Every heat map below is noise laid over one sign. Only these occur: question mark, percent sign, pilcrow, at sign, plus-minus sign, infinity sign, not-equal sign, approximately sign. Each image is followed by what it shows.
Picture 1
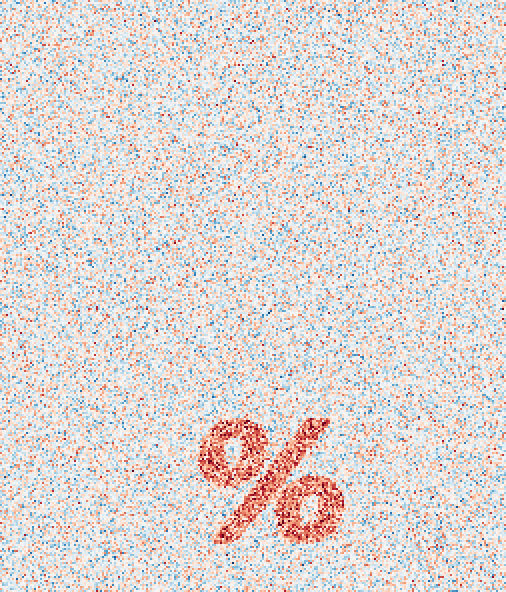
percent sign
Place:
bottom middle
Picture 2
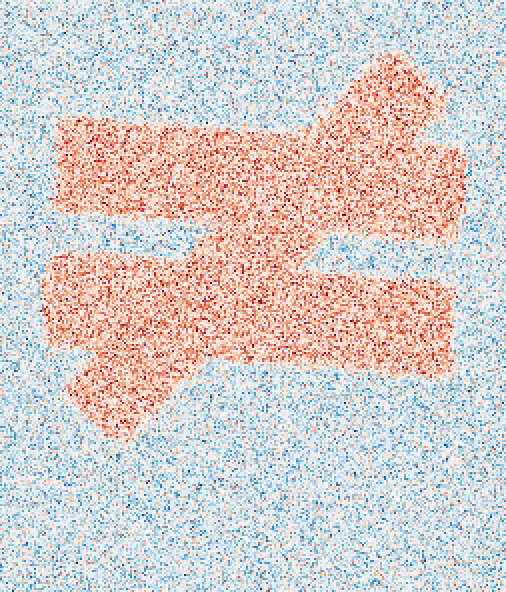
not-equal sign
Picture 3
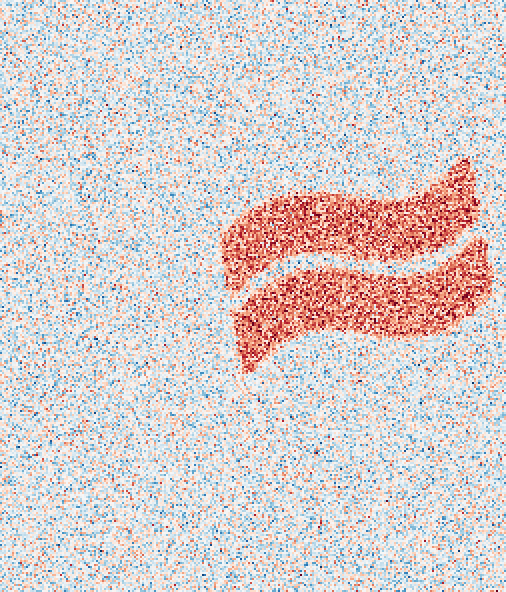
approximately sign
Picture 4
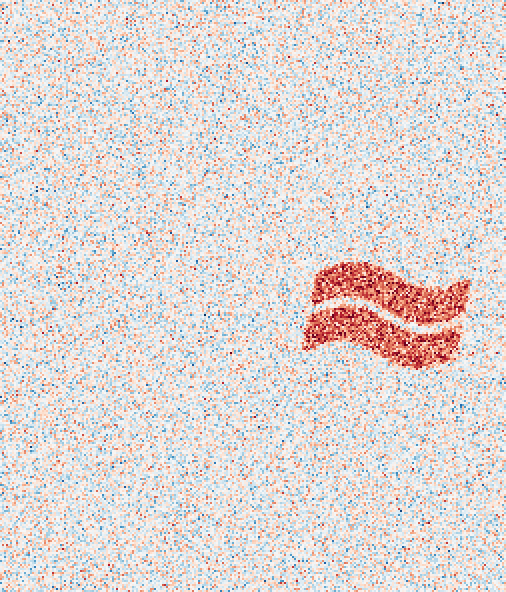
approximately sign
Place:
middle right
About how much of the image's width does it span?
a third
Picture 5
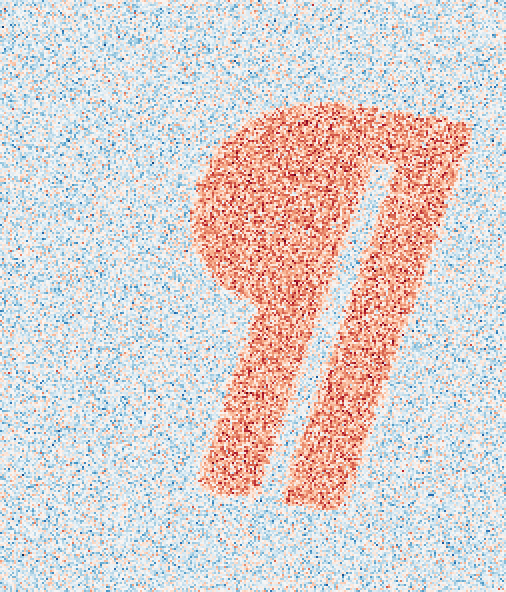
pilcrow
